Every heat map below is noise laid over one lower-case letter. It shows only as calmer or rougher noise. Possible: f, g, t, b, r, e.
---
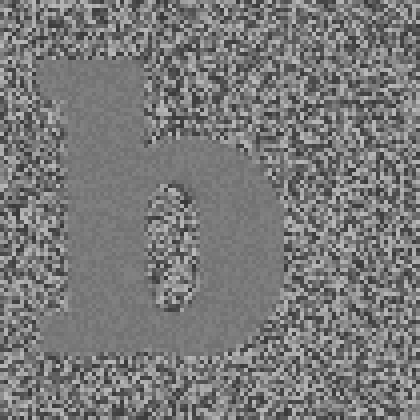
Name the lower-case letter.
b
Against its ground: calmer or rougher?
calmer
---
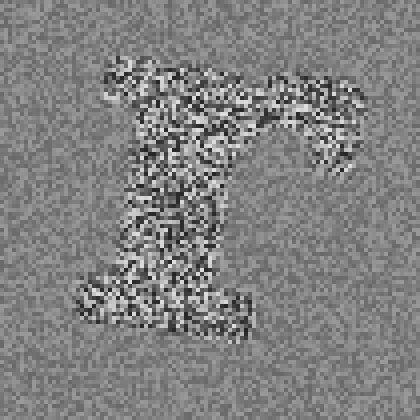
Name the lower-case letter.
r
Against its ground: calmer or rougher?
rougher
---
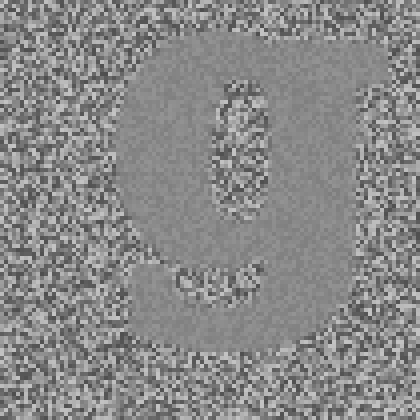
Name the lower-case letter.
g
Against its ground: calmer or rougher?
calmer
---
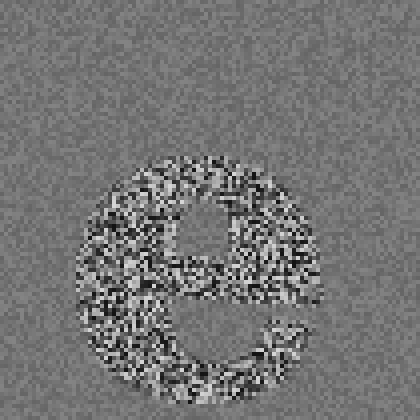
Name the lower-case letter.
e
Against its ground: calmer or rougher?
rougher
